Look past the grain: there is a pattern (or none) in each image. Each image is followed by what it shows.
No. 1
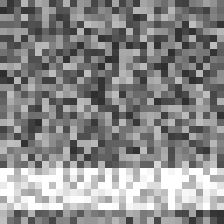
one band of rows
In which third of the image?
bottom
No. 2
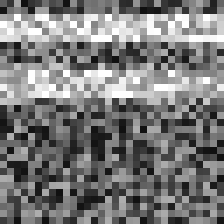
bands of rows
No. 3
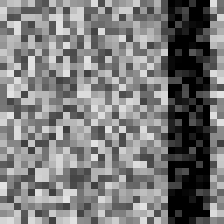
one band of columns
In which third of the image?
right
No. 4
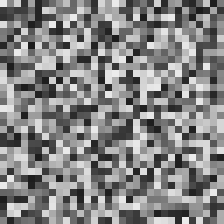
only noise
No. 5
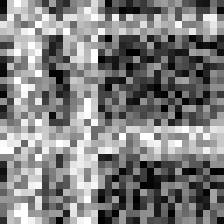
bands of rows crossing bands of columns
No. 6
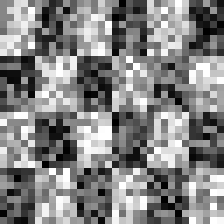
a checkerboard
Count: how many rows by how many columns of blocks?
4 by 6
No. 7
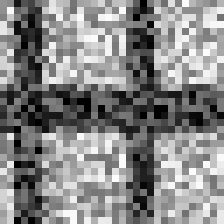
bands of rows crossing bands of columns
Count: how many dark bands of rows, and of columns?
1 and 2
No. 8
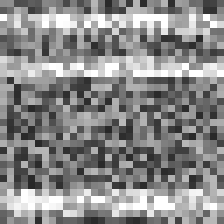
bands of rows
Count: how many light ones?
3
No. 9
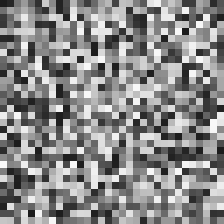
only noise
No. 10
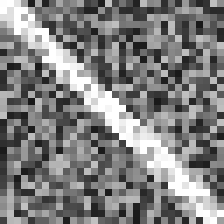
a diagonal band
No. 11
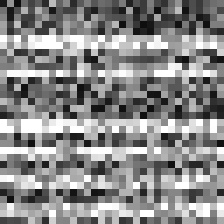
bands of rows
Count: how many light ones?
6
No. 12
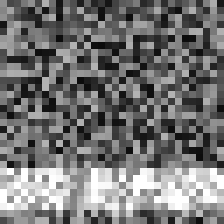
one band of rows
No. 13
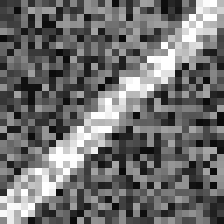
a diagonal band
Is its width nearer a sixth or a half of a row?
a sixth
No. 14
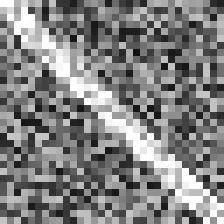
a diagonal band
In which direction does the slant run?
top left to bottom right
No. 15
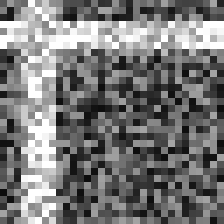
bands of rows crossing bands of columns
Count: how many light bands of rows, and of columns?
1 and 1
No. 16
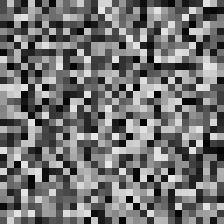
only noise
